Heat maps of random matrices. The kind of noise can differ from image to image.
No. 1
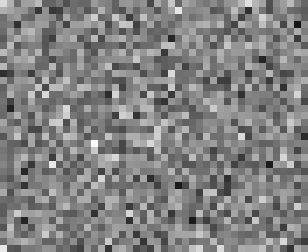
independent entries
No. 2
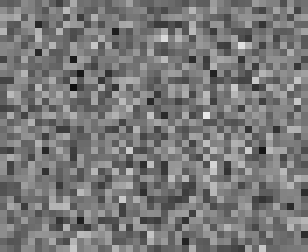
low rank plus noise
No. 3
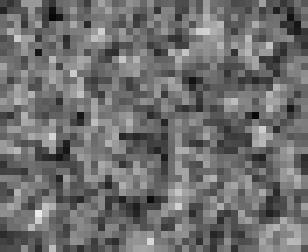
blotchy
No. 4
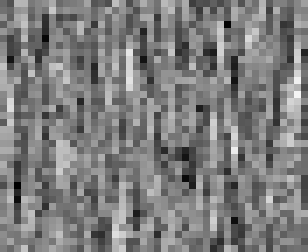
streaked along the columns
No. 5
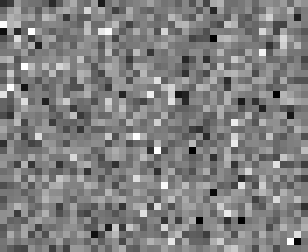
heavy tails
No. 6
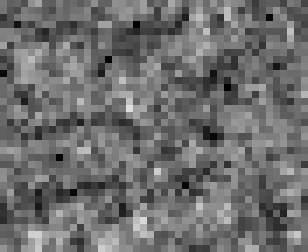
blotchy
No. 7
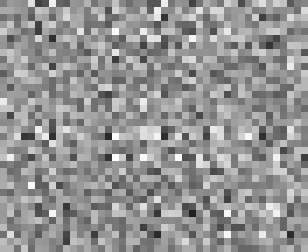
low rank plus noise
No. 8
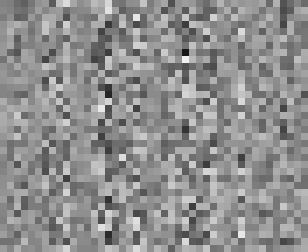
columns of uneven size
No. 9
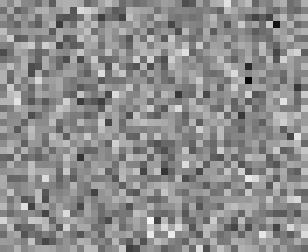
independent entries
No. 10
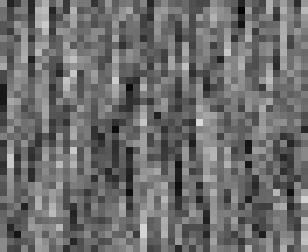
streaked along the columns
